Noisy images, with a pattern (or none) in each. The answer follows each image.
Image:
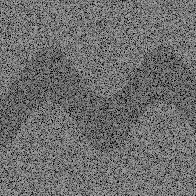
a wavy band
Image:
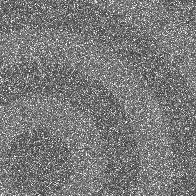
rings round one point
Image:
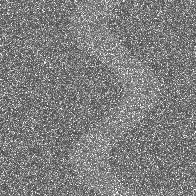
a wavy band
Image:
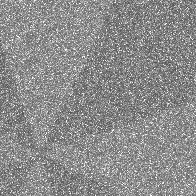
spokes from one point
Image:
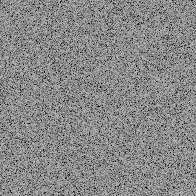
only noise
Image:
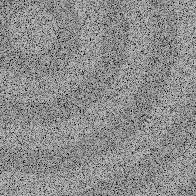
rings round one point
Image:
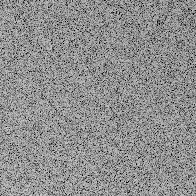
a smooth slope
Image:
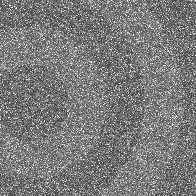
rings round one point
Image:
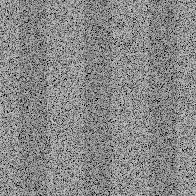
vertical stripes
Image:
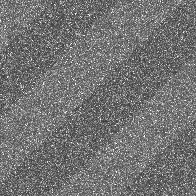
diagonal stripes
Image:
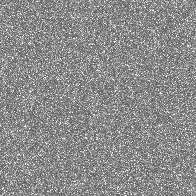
only noise
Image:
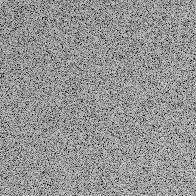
a smooth slope
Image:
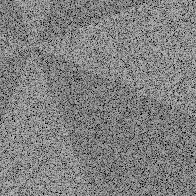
spokes from one point
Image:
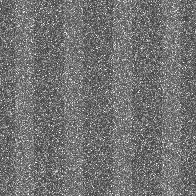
vertical stripes
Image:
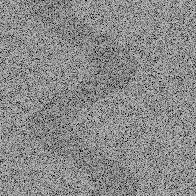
a wavy band
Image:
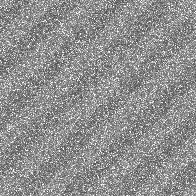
diagonal stripes
